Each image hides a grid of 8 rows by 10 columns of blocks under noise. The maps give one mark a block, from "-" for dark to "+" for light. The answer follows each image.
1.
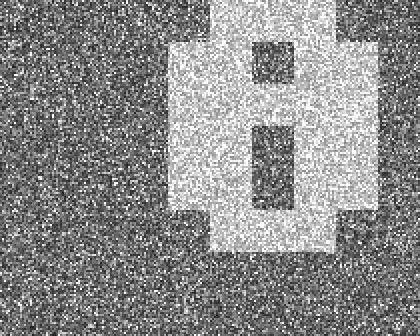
- - - - - + + + - -
- - - - + + - + + -
- - - - + + + + + -
- - - - + + - + + -
- - - - + + - + + -
- - - - - + + + - -
- - - - - - - - - -
- - - - - - - - - -
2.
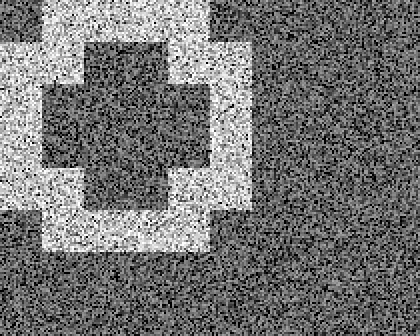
- + + + + - - - - -
+ + - - + + - - - -
+ - - - - + - - - -
+ - - - - + - - - -
+ + - - + + - - - -
- + + + + - - - - -
- - - - - - - - - -
- - - - - - - - - -
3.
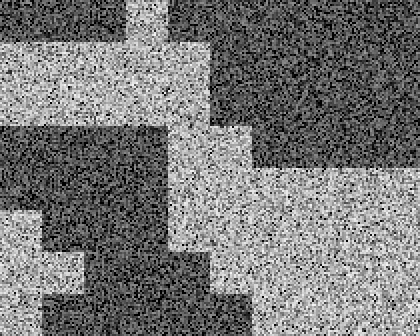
- - - + - - - - - -
+ + + + + - - - - -
+ + + + + - - - - -
- - - - + + - - - -
- - - - + + + + + +
+ - - - + + + + + +
+ + - - - + + + + +
+ - - - - - + + + +
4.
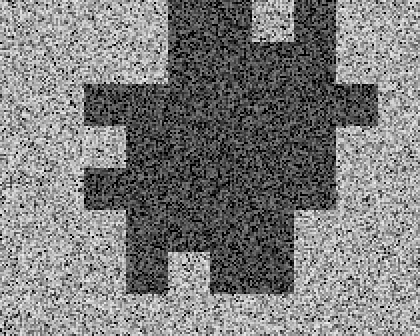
+ + + + - - + - + +
+ + + + - - - - + +
+ + - - - - - - - +
+ + + - - - - - + +
+ + - - - - - - + +
+ + + - - - - + + +
+ + + - + - - + + +
+ + + + + + + + + +
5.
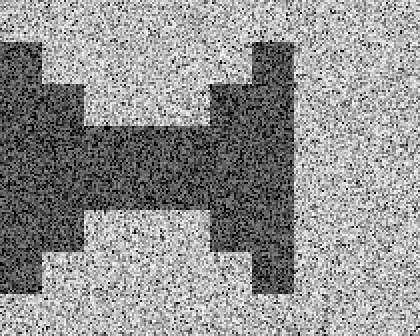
+ + + + + + + + + +
- + + + + + - + + +
- - + + + - - + + +
- - - - - - - + + +
- - - - - - - + + +
- - + + + - - + + +
- + + + + + - + + +
+ + + + + + + + + +
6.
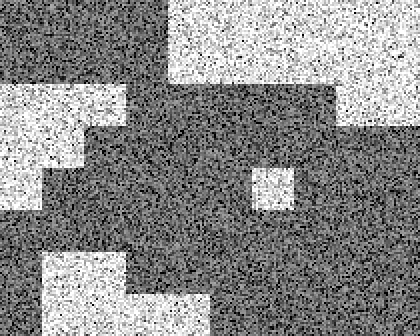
- - - - + + + + + +
- - - - + + + + + +
+ + + - - - - - + +
+ + - - - - - - - -
+ - - - - - + - - -
- - - - - - - - - -
- + + - - - - - - -
- + + + + - - - - -
